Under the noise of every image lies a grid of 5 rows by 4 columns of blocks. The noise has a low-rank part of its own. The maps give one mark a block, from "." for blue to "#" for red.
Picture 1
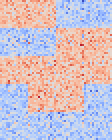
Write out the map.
##..
..##
####
.##.
....
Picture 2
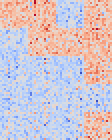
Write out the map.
##.#
.###
...#
....
...#
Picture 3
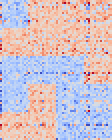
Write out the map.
.###
####
...#
.#..
##..
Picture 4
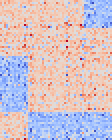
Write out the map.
###.
####
.###
.###
#...
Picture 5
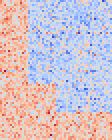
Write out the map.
#...
#...
#...
##..
####
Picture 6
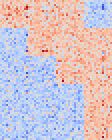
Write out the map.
###.
.###
..##
...#
...#
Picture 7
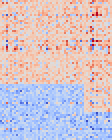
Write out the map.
####
####
####
...#
....
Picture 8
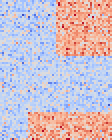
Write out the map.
..##
..##
....
....
.###
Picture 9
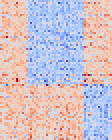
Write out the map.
#..#
#..#
#..#
###.
###.
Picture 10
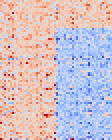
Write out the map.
####
##..
##..
##..
##..
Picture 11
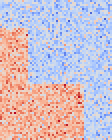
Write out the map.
....
#...
#...
###.
###.
